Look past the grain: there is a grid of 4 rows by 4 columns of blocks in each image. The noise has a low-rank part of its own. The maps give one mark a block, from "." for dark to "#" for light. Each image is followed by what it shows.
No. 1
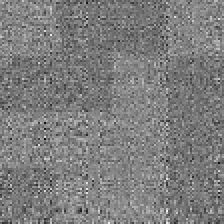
# . . #
. . # .
# # # .
. # # .
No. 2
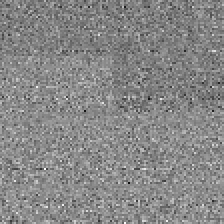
. . . .
# # . .
# # # #
# # # #
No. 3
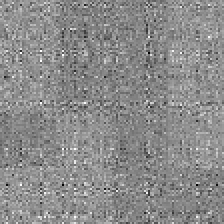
# . . #
# . . #
. # . #
# # . .
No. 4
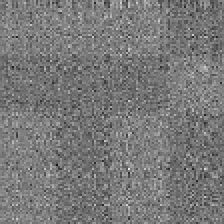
# # # .
. . . #
# . # .
# . # .
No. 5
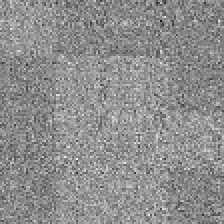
# . . .
. # # .
. # # #
. # # .
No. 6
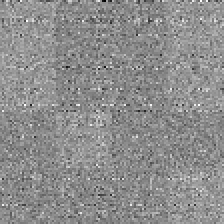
# . . #
# . . #
. # . .
. . . #
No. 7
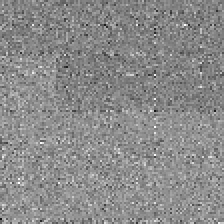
. . . .
# . . .
# # # #
# # # #
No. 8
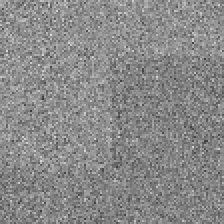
# # # #
# # . .
# # . .
. . . .
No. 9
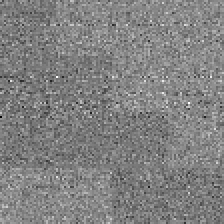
. # # #
. . # #
. . . #
# # . .
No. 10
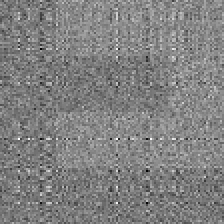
. # # #
. . . #
. # # #
. . . .
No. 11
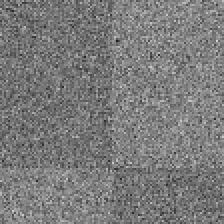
. . # #
. . # #
. . # #
# # . .
